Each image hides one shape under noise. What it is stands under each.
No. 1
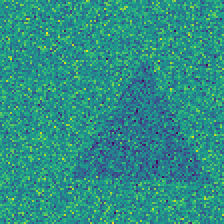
triangle
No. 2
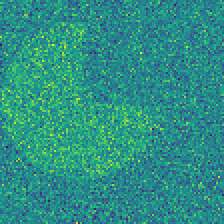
disc with a wedge cut out
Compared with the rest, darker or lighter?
lighter
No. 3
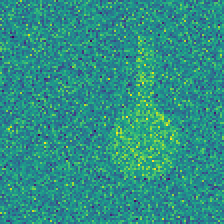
lollipop
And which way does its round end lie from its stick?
down
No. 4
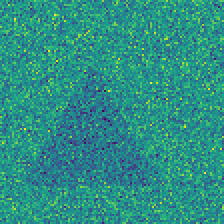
triangle
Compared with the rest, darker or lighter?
darker
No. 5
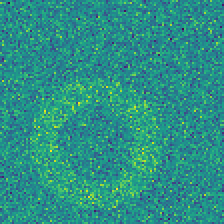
ring
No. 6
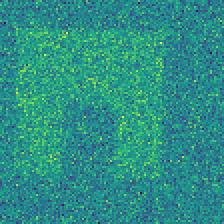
square with a notch
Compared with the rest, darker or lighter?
lighter
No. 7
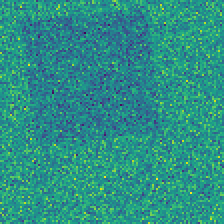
square
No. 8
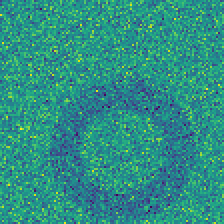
ring
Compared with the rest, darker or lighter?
darker
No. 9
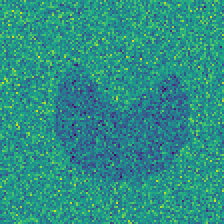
disc with a wedge cut out
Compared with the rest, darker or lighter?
darker
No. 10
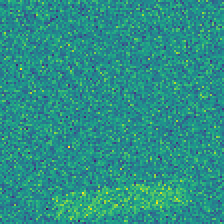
bar
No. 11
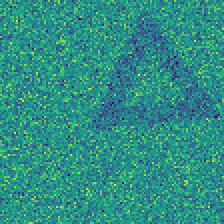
triangle frame
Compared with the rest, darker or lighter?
darker
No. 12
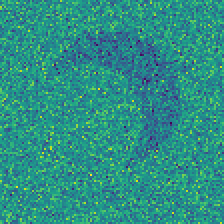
crescent
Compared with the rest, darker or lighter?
darker
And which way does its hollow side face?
down and left
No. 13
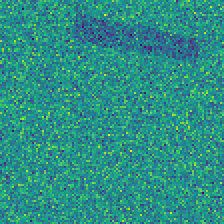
bar
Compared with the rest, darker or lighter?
darker
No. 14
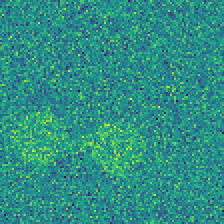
dumbbell
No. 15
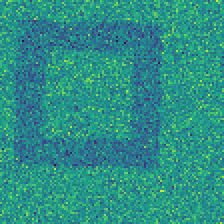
square frame
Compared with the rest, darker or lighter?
darker
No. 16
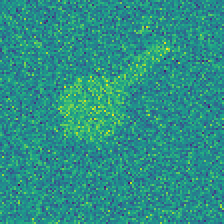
lollipop
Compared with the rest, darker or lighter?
lighter
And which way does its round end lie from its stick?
down and left
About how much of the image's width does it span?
half
